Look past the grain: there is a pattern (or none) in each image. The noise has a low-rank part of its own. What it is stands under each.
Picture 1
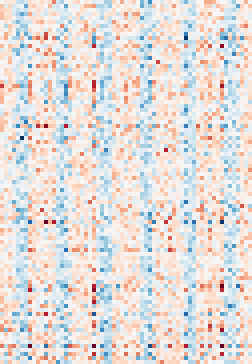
vertical stripes
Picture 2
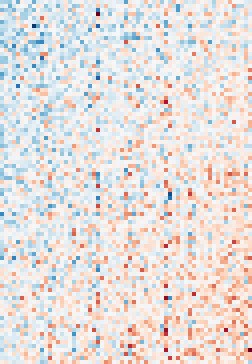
a smooth slope
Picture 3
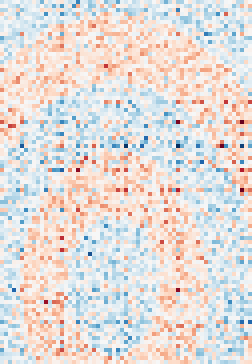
rings round one point
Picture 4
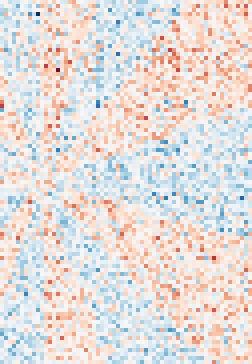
spokes from one point
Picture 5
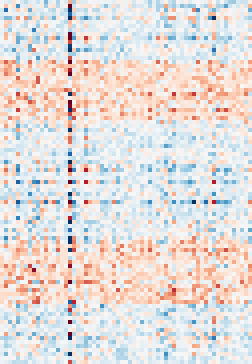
horizontal stripes
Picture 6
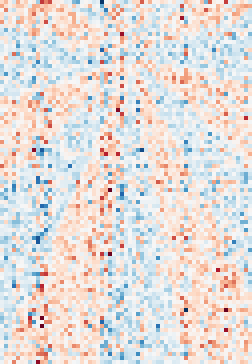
spokes from one point
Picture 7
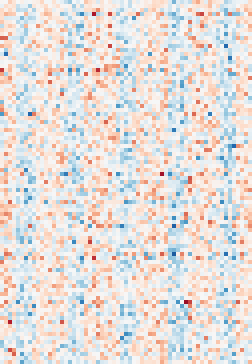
vertical stripes
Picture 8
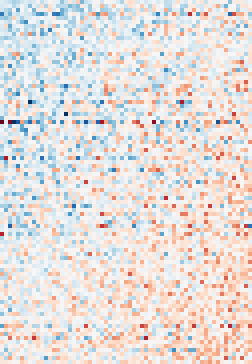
a smooth slope
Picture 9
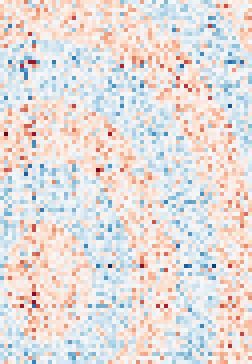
rings round one point
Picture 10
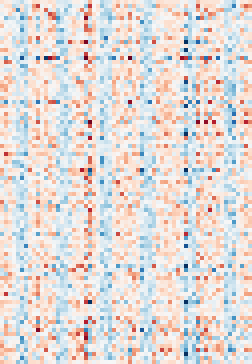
vertical stripes
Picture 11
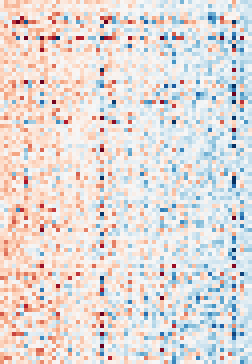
a smooth slope
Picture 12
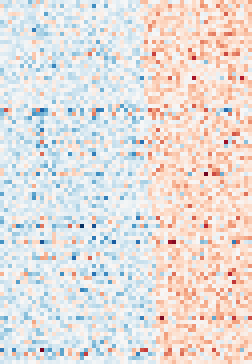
a sharp edge
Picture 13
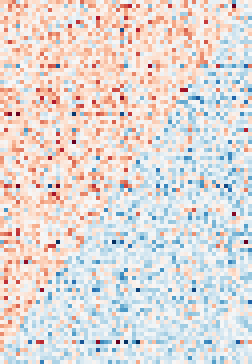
a sharp edge
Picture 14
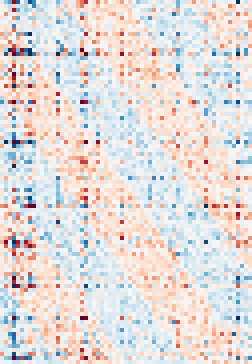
diagonal stripes
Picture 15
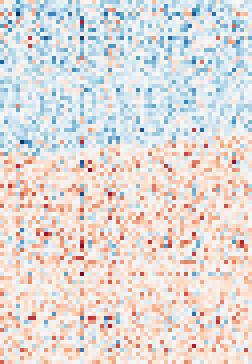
a sharp edge
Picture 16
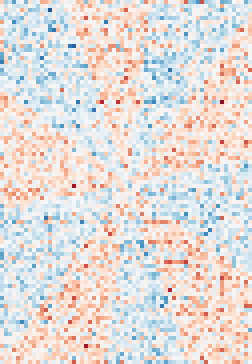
spokes from one point
